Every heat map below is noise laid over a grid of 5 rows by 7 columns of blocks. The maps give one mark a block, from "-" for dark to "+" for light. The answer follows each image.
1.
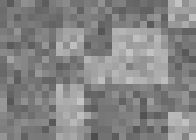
------+
--+-++-
---+++-
--+----
--+---+
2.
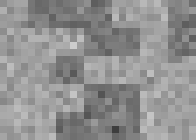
+---++-
+++--+-
++-++++
+++--++
++---++
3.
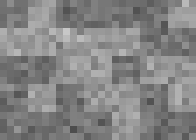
-+----+
+++++--
--++-++
-+-++-+
----+--
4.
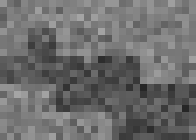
+++++++
+-+++++
-----++
++-----
++++---
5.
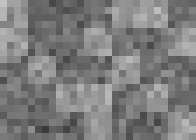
+---++-
+--+--+
-+--+--
--++-+-
---+--+
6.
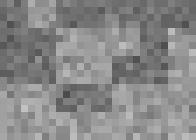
-+-----
--+++-+
--++--+
++--+++
+++++++
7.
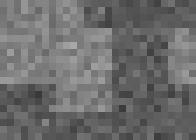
+++----
++++--+
++++--+
--++---
-------
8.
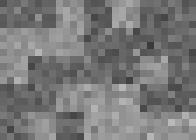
--+-+--
+++----
+----+-
--+++--
-+-++++
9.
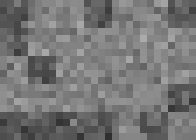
-++-++-
-++++++
+-+++++
++++++-
----+-+
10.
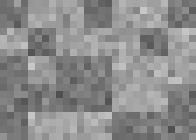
-++-++-
+-+++-+
-+--+++
----++-
-+++---
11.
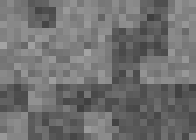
+-+++-+
++++--+
++++-++
-+-----
+--+---
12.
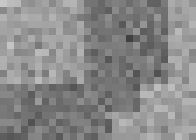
+++---+
+++---+
+++---+
-----++
----+++
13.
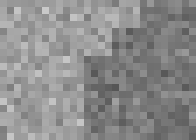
+++++--
++++---
+++----
+++----
+++----
